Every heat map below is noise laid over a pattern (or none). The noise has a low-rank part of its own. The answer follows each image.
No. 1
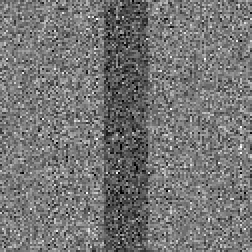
one band of columns
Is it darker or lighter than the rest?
darker
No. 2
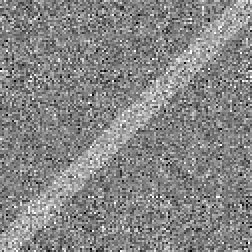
a diagonal band
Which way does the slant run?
bottom left to top right
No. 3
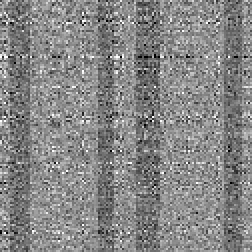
bands of columns
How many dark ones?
4
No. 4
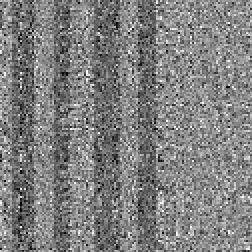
bands of columns
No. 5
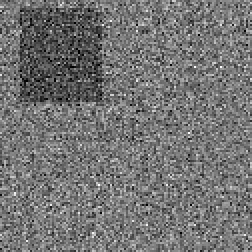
one block
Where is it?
top left
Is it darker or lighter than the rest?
darker
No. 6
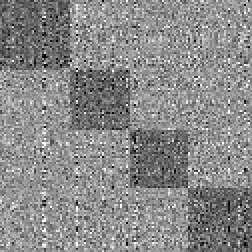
blocks along the diagonal
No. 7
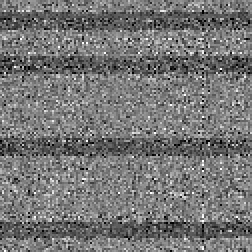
bands of rows
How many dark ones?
4
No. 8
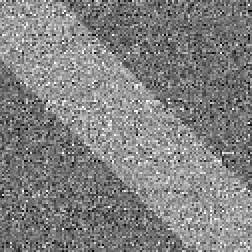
a diagonal band
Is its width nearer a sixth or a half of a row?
a half
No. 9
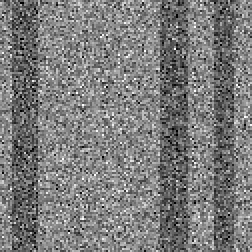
bands of columns
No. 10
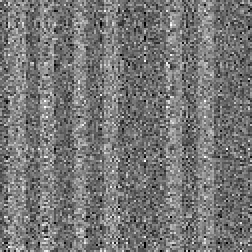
bands of columns
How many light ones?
6
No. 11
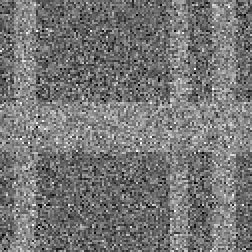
bands of rows crossing bands of columns
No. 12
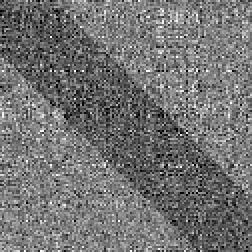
a diagonal band
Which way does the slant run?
top left to bottom right
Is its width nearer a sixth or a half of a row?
a half
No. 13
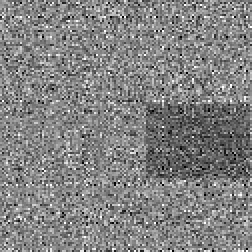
one block
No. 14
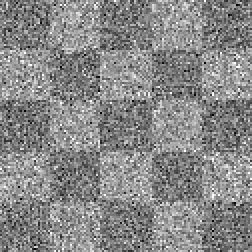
a checkerboard
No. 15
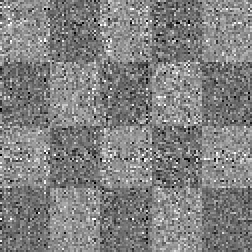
a checkerboard
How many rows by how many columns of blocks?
4 by 5
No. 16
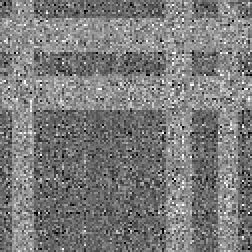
bands of rows crossing bands of columns
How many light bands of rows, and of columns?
2 and 3
